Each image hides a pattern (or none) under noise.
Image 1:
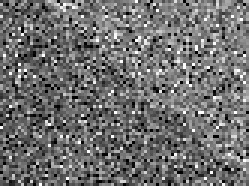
a sharp edge
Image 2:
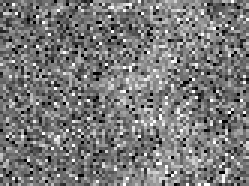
a wavy band
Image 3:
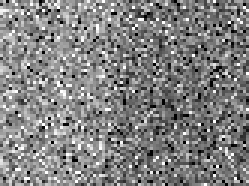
a sharp edge
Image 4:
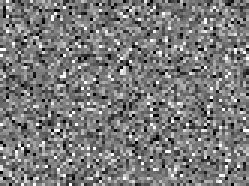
only noise
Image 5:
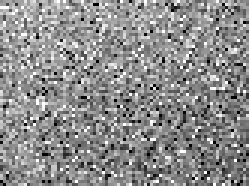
a smooth slope
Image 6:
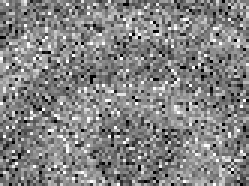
rings round one point
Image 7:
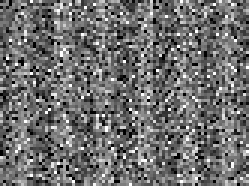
vertical stripes
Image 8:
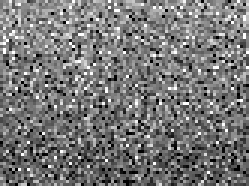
a smooth slope
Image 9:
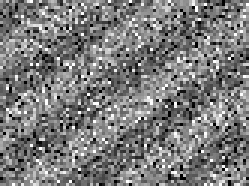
diagonal stripes
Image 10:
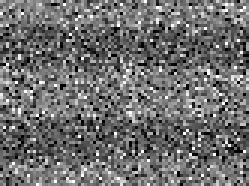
horizontal stripes
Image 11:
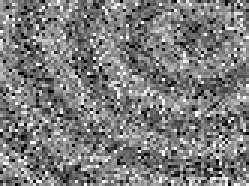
rings round one point
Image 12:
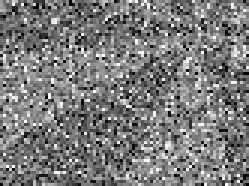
spokes from one point
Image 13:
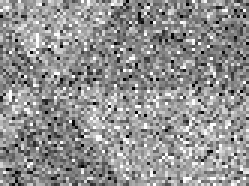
spokes from one point
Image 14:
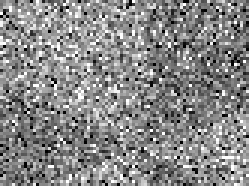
spokes from one point
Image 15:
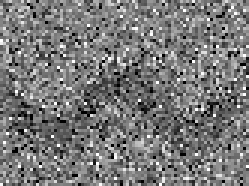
a wavy band
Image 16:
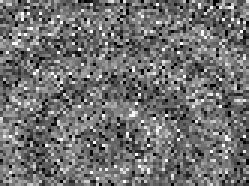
rings round one point
